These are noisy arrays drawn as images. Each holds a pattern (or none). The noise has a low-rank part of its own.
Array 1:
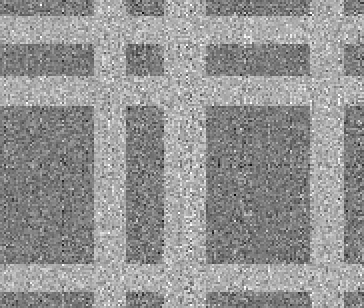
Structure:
bands of rows crossing bands of columns
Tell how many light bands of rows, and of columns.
3 and 3
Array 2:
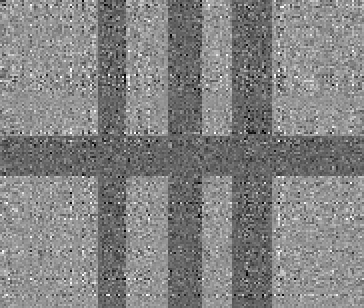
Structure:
bands of rows crossing bands of columns
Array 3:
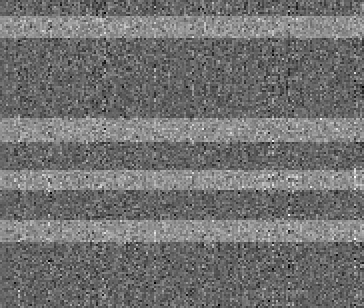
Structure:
bands of rows
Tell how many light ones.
4
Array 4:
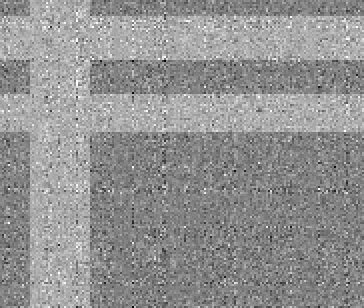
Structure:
bands of rows crossing bands of columns
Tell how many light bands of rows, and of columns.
2 and 1
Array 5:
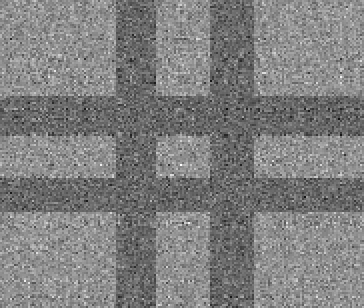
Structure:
bands of rows crossing bands of columns
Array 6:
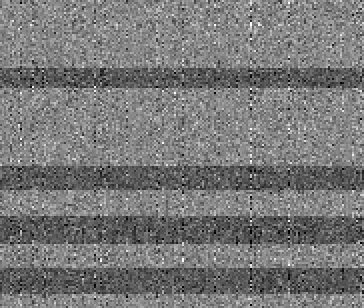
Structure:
bands of rows
